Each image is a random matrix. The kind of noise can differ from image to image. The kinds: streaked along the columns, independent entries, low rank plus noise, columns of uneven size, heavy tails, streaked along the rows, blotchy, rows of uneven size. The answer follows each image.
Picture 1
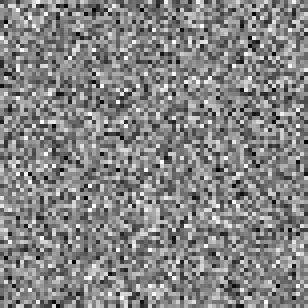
independent entries
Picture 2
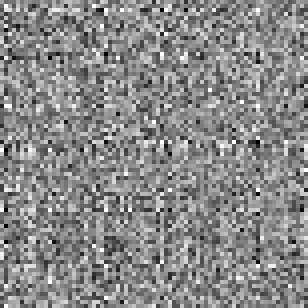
low rank plus noise
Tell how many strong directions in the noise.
two
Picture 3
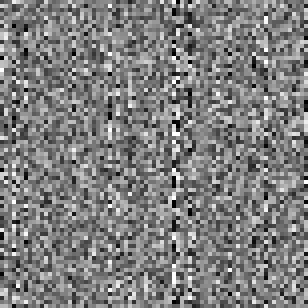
columns of uneven size
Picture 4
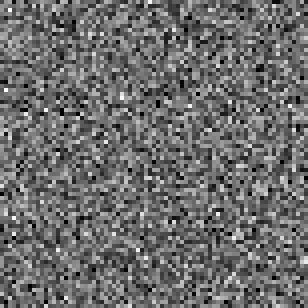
independent entries
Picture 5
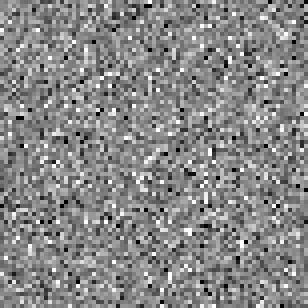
heavy tails
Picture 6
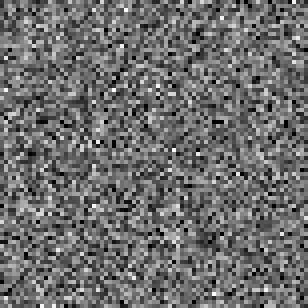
independent entries
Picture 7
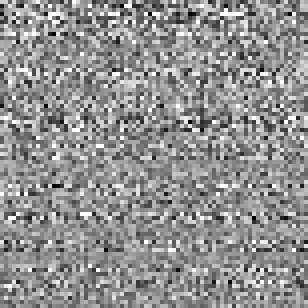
rows of uneven size
